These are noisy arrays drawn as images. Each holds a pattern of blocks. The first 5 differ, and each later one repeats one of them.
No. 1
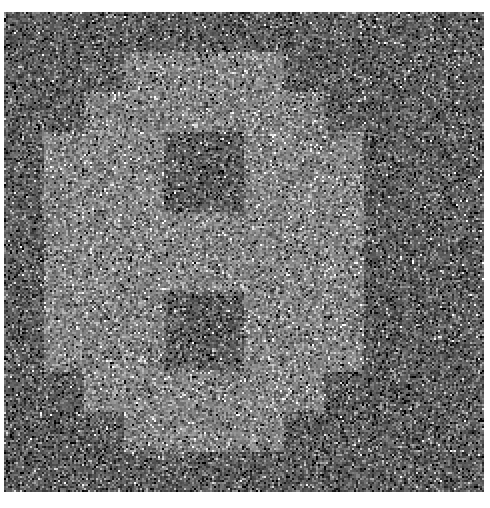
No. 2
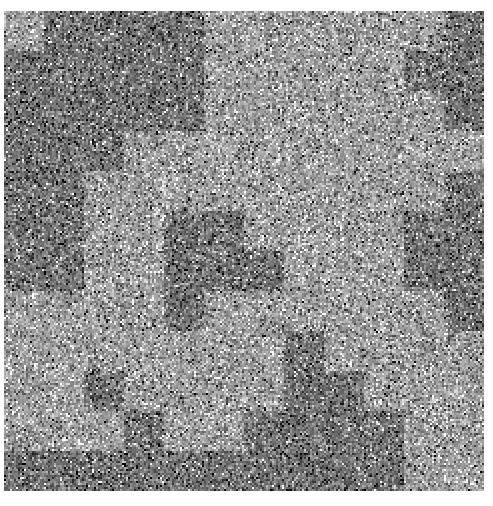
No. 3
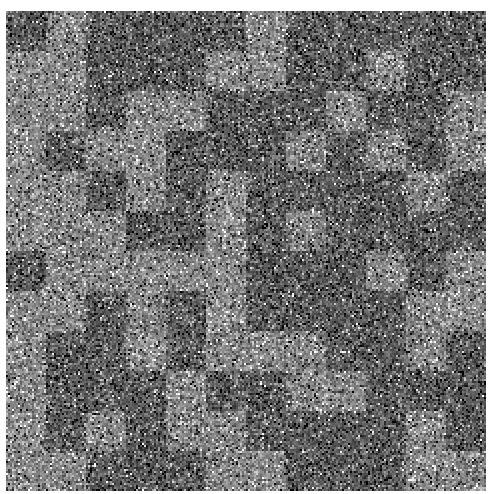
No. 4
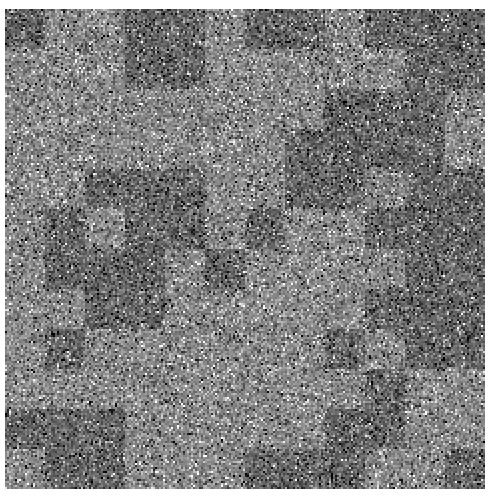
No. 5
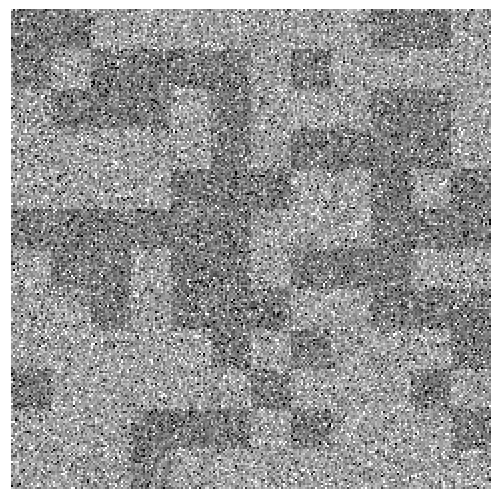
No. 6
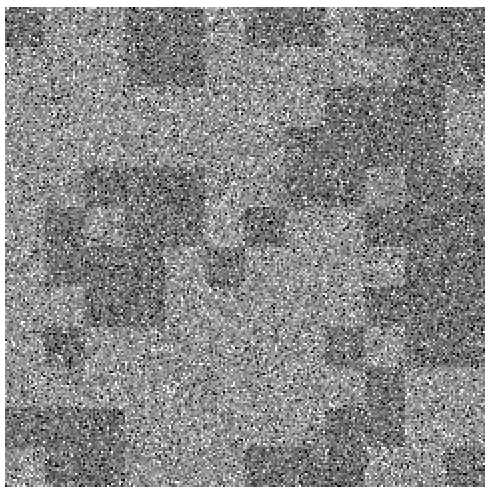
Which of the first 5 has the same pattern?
4
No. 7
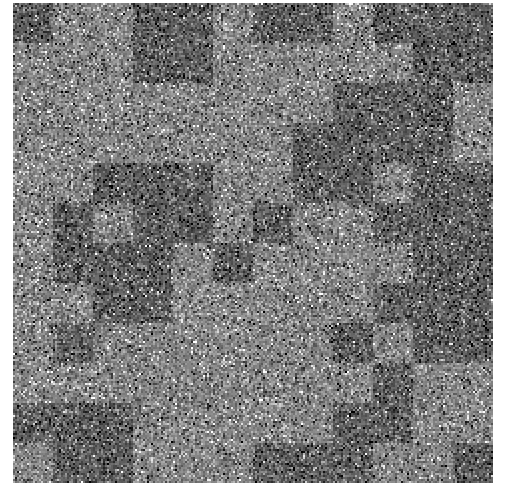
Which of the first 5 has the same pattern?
4
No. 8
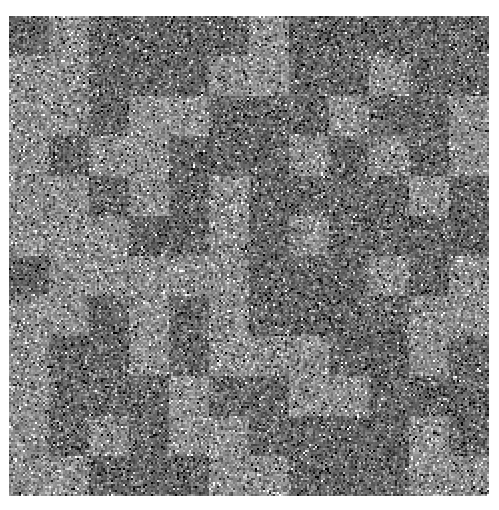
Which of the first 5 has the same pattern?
3
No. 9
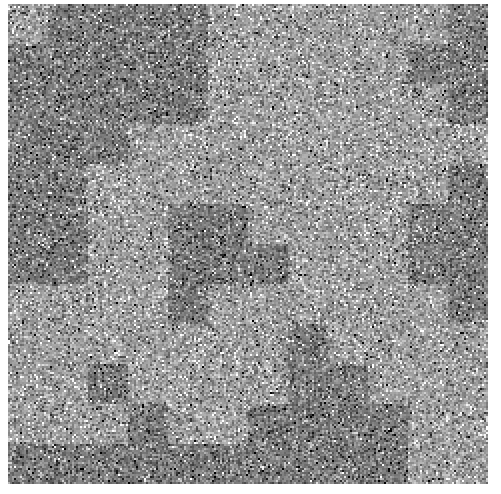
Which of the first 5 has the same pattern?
2
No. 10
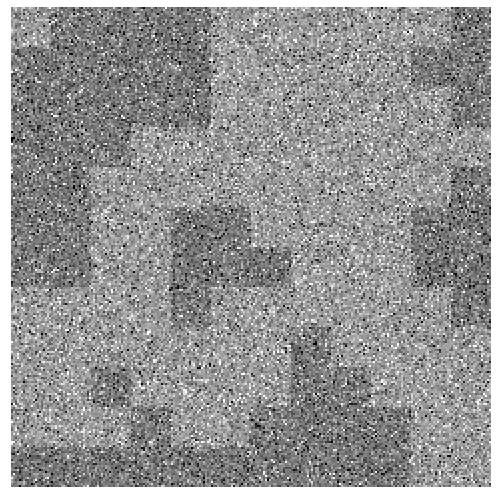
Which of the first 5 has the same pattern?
2
